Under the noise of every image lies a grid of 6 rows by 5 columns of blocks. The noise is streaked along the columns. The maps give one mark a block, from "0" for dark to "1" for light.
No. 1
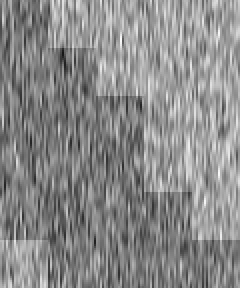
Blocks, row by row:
0 1 1 1 1
0 0 1 1 1
0 0 0 1 1
0 0 0 1 1
0 0 0 0 1
1 0 0 0 0
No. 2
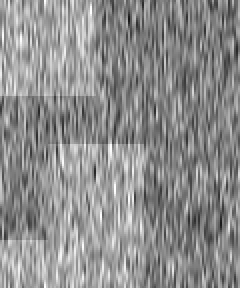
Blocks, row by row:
1 1 0 0 0
1 1 0 0 0
0 0 0 0 0
0 1 1 0 0
0 1 1 0 0
1 1 1 0 0
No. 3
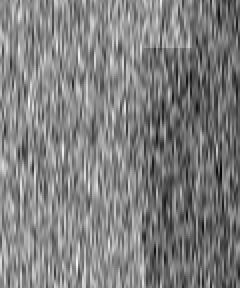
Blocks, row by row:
1 1 1 1 0
1 1 1 0 0
1 1 1 0 0
1 1 1 0 0
1 1 1 0 0
1 1 1 0 0
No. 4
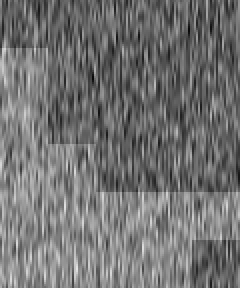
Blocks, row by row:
0 0 0 0 0
1 0 0 0 0
1 0 0 0 0
1 1 0 0 0
1 1 1 1 1
1 1 1 1 0
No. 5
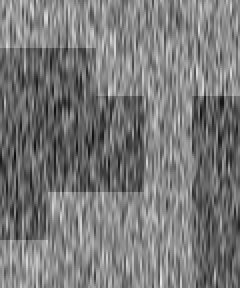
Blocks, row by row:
1 1 1 1 1
0 0 1 1 1
0 0 0 1 0
0 0 0 1 0
0 1 1 1 0
1 1 1 1 0
